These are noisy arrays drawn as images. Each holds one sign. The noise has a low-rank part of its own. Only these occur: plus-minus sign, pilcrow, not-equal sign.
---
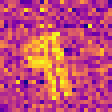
pilcrow
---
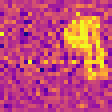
pilcrow
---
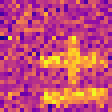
plus-minus sign
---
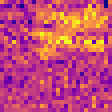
not-equal sign
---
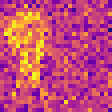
pilcrow
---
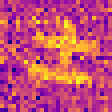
plus-minus sign
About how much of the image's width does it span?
two thirds
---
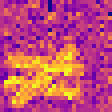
not-equal sign
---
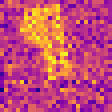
pilcrow
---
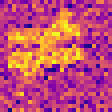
not-equal sign
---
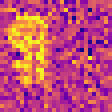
pilcrow
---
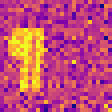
pilcrow
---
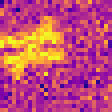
not-equal sign
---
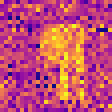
pilcrow
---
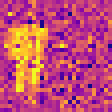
pilcrow
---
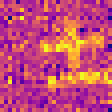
plus-minus sign
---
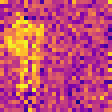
pilcrow
